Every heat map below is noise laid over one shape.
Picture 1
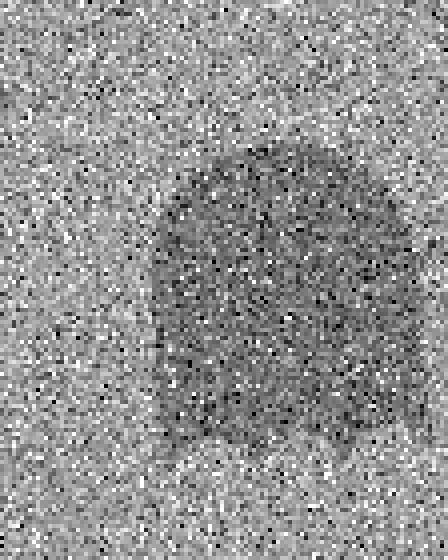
ghost
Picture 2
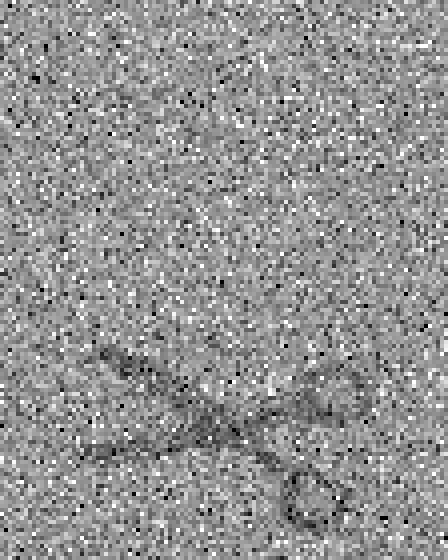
pair of scissors
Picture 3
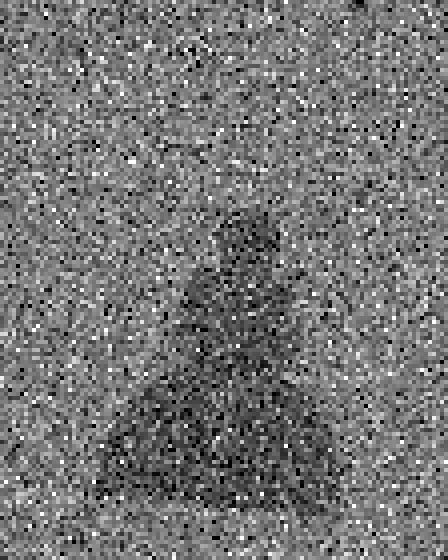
chess pawn
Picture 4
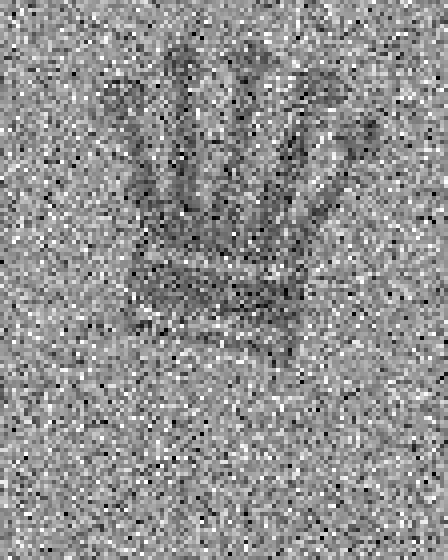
chess queen
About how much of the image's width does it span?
two thirds
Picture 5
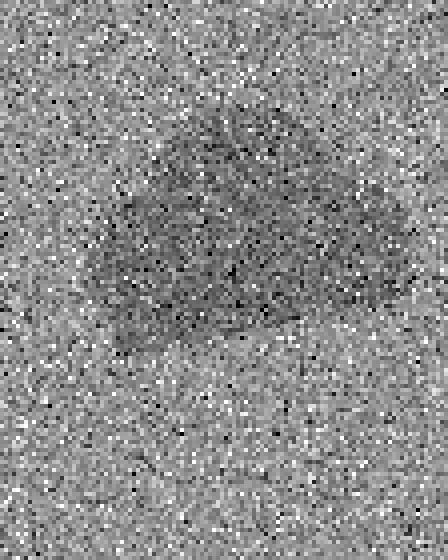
cloud
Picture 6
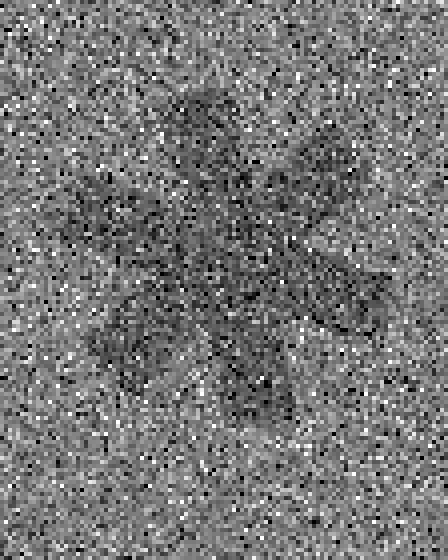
asterisk
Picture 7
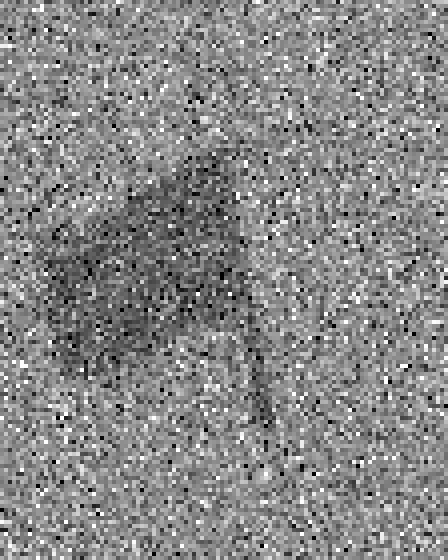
flag
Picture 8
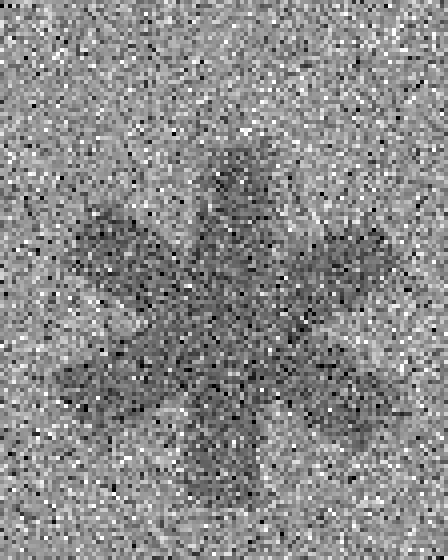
asterisk
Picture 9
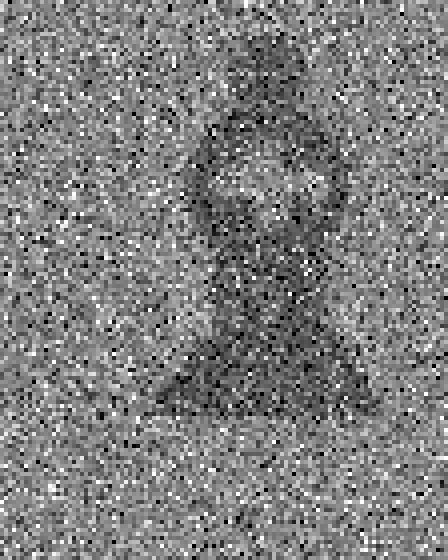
chess bishop
